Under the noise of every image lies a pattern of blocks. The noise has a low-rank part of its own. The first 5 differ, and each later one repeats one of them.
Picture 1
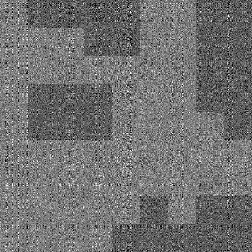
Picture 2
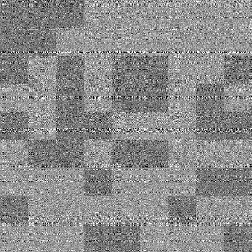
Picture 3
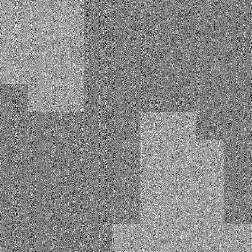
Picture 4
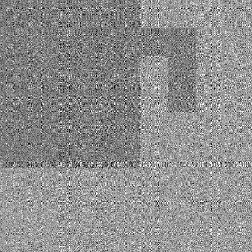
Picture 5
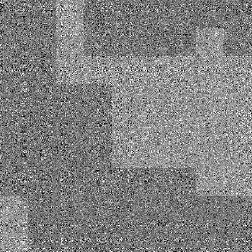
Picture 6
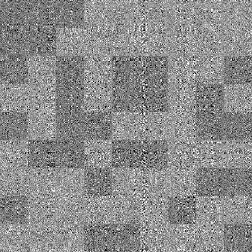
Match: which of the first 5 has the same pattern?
2
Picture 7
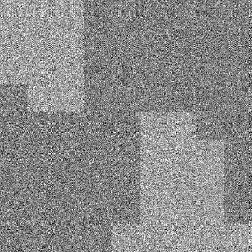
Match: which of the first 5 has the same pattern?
3
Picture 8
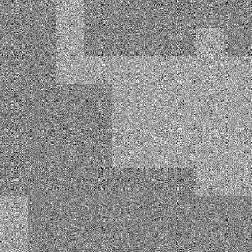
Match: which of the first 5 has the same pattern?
5
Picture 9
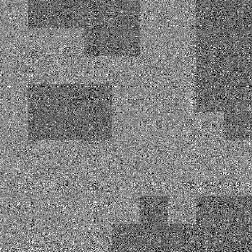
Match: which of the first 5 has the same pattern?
1
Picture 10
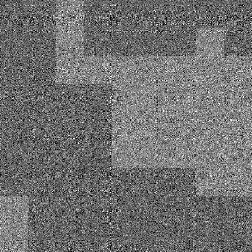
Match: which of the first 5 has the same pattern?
5
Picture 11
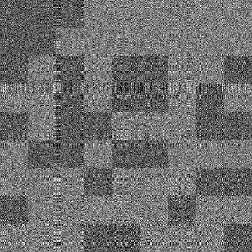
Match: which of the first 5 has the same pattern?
2
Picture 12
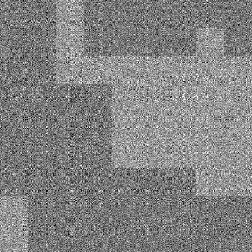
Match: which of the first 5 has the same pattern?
5
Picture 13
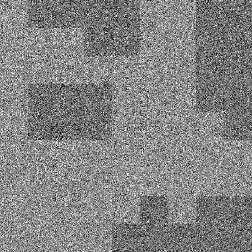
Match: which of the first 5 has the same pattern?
1
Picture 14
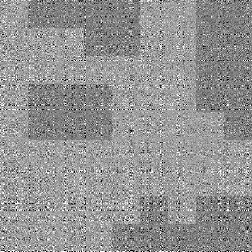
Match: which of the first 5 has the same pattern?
1
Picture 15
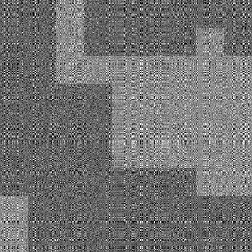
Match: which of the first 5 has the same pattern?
5
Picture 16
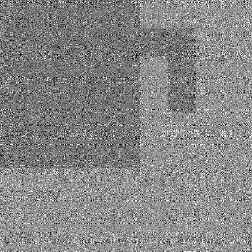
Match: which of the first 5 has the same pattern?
4
